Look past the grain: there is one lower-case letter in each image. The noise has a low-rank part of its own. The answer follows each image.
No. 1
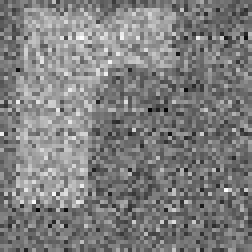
light r
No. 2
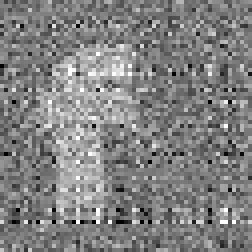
light f
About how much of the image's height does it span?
two thirds
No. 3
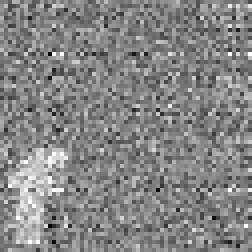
light f, bottom left
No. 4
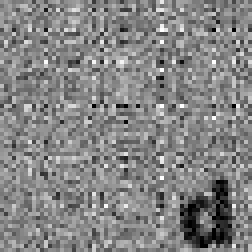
dark d, bottom right
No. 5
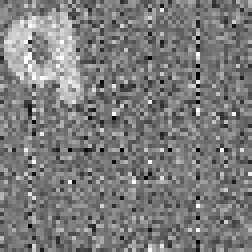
light q, top left
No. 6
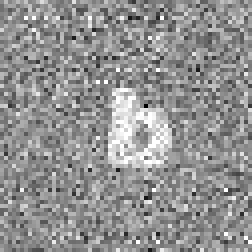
light b, centre
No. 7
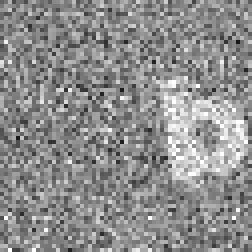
light b, middle right
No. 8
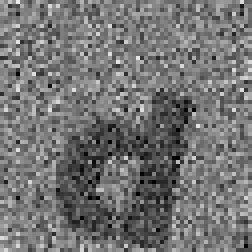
dark d
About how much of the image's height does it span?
two thirds
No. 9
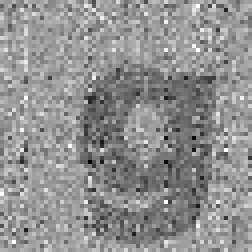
dark g
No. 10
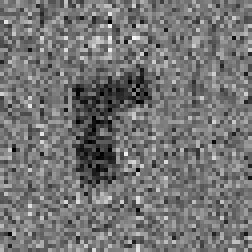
dark r, centre
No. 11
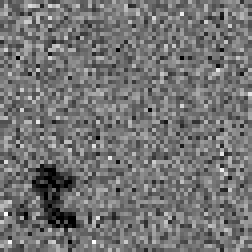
dark t, bottom left
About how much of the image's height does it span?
a quarter
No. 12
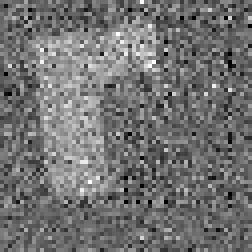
light r
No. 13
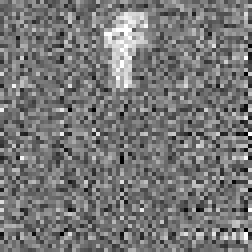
light f, top middle
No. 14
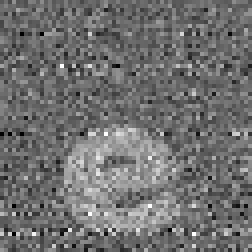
light e
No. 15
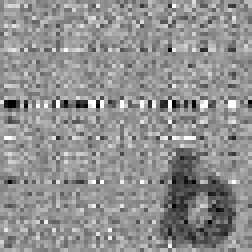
dark b, bottom right
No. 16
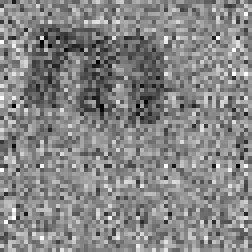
dark m
